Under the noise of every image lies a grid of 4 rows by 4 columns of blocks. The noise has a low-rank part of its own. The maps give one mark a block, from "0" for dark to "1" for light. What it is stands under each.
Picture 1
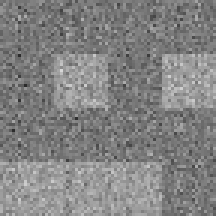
0 0 0 0
0 1 0 1
0 0 0 0
1 1 1 0
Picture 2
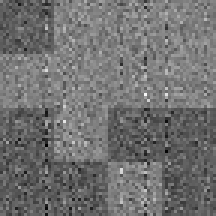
0 1 1 1
1 1 1 1
0 1 0 0
0 0 1 0
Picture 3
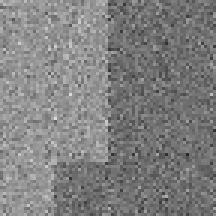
1 1 0 0
1 1 0 0
1 1 0 0
1 0 0 0
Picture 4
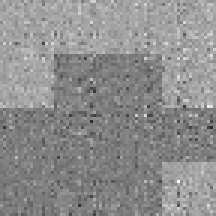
1 1 1 1
1 0 0 1
0 0 0 0
0 0 0 1
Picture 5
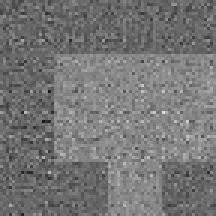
0 0 0 0
0 1 1 1
0 1 1 1
0 0 1 0
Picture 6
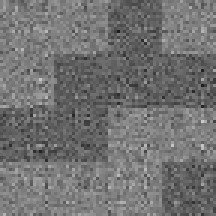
1 1 0 1
1 0 0 0
0 0 1 1
1 1 1 0
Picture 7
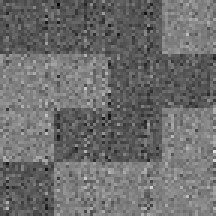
0 0 0 1
1 1 0 0
1 0 0 1
0 1 1 1
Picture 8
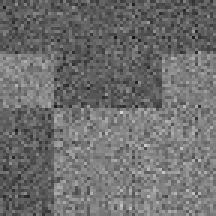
0 0 0 0
1 0 0 1
0 1 1 1
0 1 1 1
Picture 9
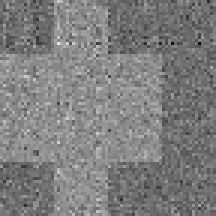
0 1 0 0
1 1 1 0
1 1 1 0
0 1 0 0
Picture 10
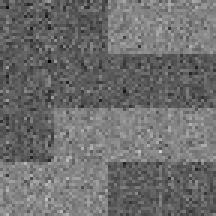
0 0 1 1
0 0 0 0
0 1 1 1
1 1 0 0
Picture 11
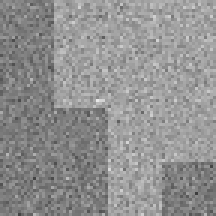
0 1 1 1
0 1 1 1
0 0 1 1
0 0 1 0
